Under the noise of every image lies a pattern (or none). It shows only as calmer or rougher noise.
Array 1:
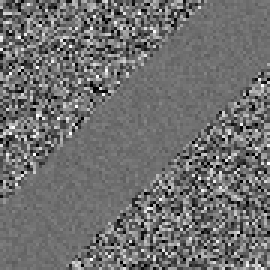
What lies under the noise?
a diagonal band
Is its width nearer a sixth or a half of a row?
a half
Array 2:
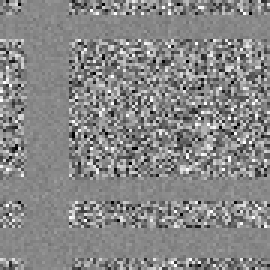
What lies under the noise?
bands of rows crossing bands of columns
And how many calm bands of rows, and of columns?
3 and 1
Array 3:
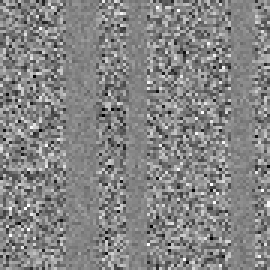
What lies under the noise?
bands of columns
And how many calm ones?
3
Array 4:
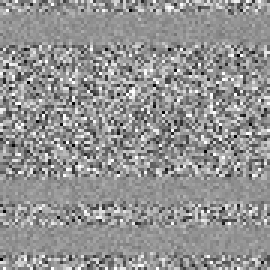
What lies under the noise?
bands of rows
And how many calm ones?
3
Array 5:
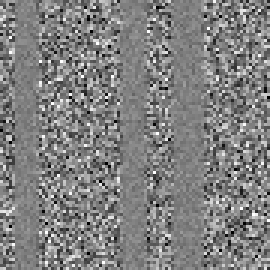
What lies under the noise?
bands of columns
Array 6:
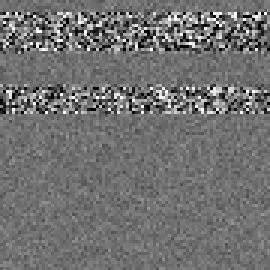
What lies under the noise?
bands of rows
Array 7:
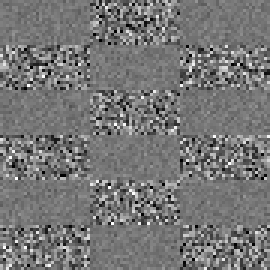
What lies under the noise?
a checkerboard
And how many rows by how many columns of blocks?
6 by 3
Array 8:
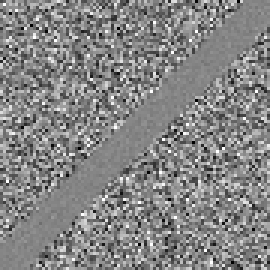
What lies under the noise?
a diagonal band
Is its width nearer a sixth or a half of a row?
a sixth
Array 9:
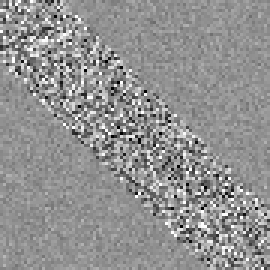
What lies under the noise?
a diagonal band
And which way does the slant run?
top left to bottom right
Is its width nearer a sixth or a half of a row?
a half
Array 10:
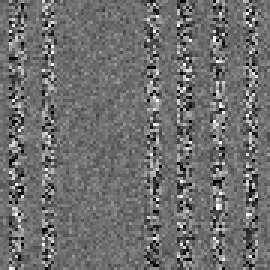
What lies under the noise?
bands of columns
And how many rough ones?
6
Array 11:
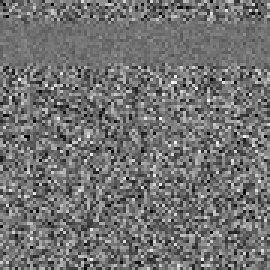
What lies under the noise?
one band of rows
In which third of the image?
top
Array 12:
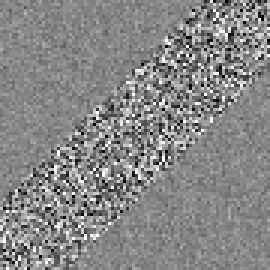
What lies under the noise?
a diagonal band
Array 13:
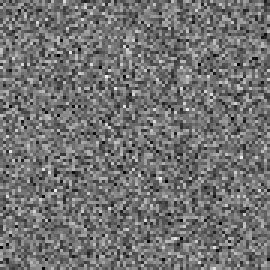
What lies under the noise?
only noise
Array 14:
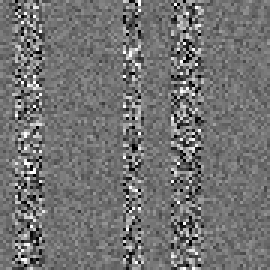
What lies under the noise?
bands of columns
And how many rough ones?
3
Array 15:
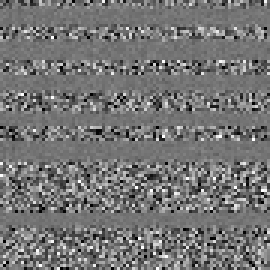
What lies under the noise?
bands of rows
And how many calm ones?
6
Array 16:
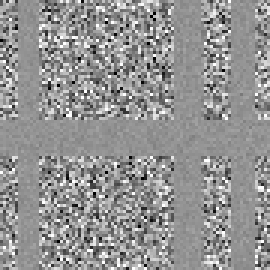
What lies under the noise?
bands of rows crossing bands of columns
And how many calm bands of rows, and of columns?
1 and 3
